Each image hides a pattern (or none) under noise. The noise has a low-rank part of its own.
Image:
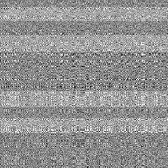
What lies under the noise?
bands of rows
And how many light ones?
4
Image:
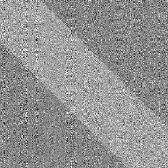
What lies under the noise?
a diagonal band
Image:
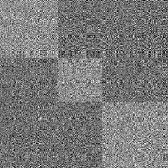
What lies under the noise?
blocks along the diagonal
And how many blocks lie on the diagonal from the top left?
3
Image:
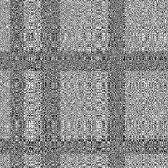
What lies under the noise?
bands of rows crossing bands of columns
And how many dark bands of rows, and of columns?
2 and 3
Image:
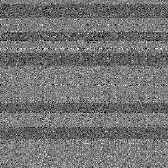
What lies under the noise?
bands of rows
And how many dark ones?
5
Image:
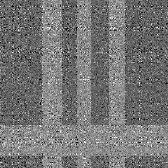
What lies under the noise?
bands of rows crossing bands of columns
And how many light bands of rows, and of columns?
1 and 3
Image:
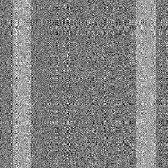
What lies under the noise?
bands of columns
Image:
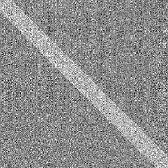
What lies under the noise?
a diagonal band
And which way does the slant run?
top left to bottom right
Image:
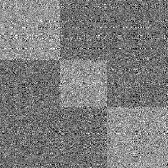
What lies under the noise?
blocks along the diagonal
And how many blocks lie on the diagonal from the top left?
3
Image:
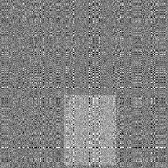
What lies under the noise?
one block
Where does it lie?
bottom middle
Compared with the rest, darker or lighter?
lighter
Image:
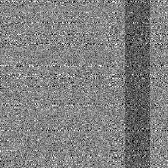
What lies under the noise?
one band of columns
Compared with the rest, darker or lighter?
darker
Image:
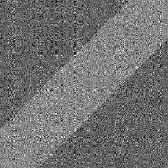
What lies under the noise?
a diagonal band
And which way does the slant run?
bottom left to top right
